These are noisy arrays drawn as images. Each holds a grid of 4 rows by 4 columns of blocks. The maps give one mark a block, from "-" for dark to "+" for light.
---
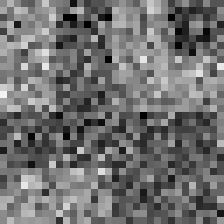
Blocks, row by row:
+-+-
+-++
----
++--
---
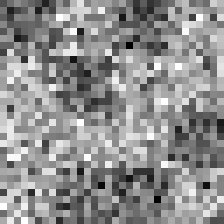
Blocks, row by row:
-+-+
+-++
+++-
+--+
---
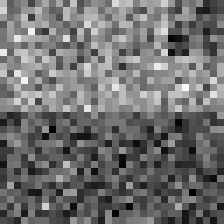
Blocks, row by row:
+++-
++++
----
----
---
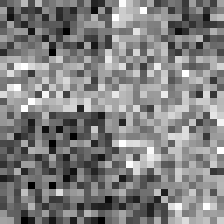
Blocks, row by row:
--+-
++++
--++
---+
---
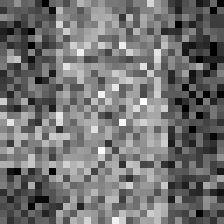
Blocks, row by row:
-++-
-++-
+++-
-++-
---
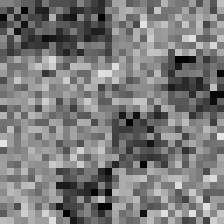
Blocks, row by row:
--++
+++-
++-+
+-++
